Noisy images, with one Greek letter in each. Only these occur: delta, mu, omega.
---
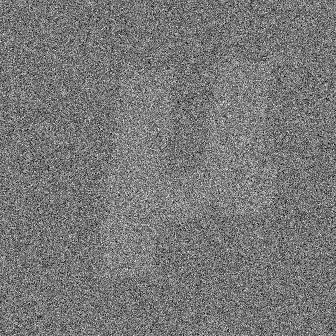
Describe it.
light mu
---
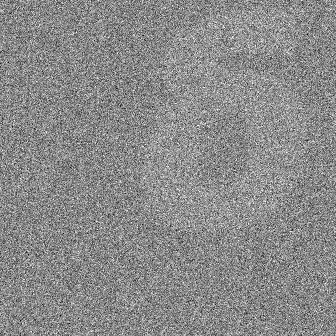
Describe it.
light delta
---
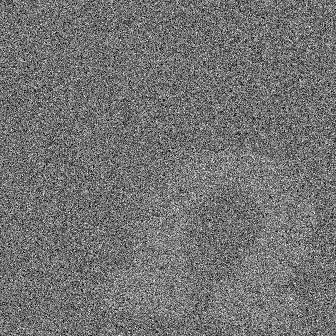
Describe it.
light omega
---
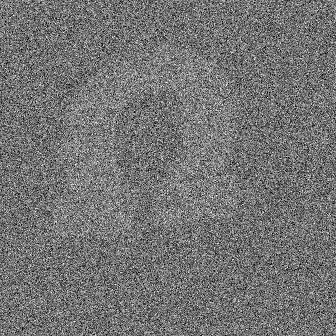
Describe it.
light omega
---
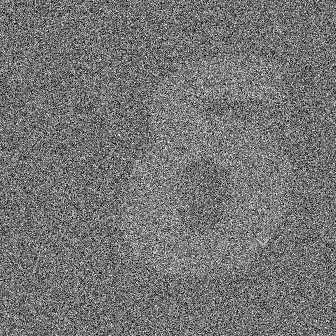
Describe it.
light delta
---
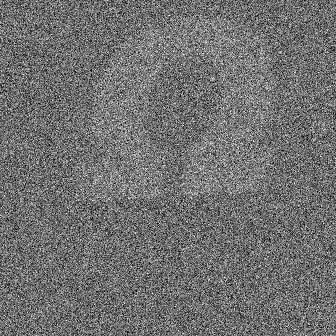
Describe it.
light omega
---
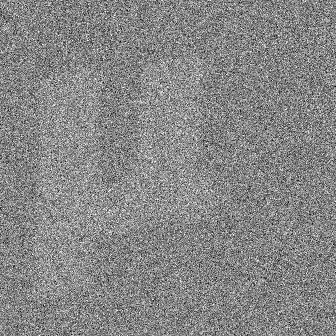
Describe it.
light mu
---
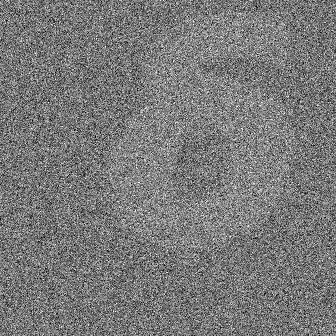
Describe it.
light delta
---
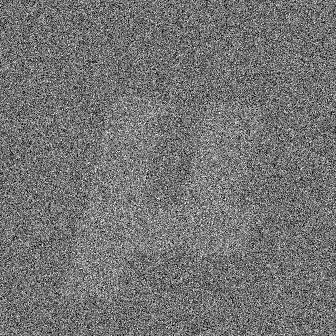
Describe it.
light mu
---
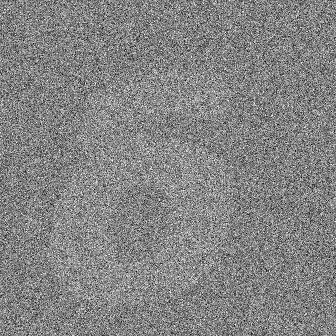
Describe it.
light delta
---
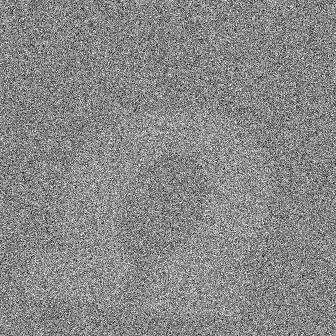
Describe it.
light omega
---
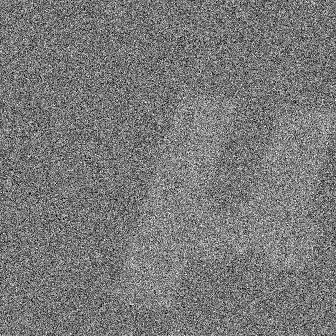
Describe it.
light mu
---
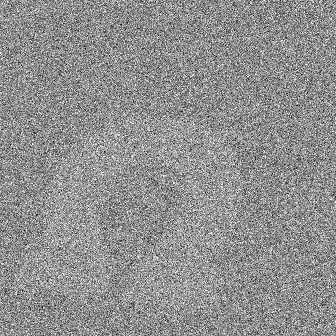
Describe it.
light omega
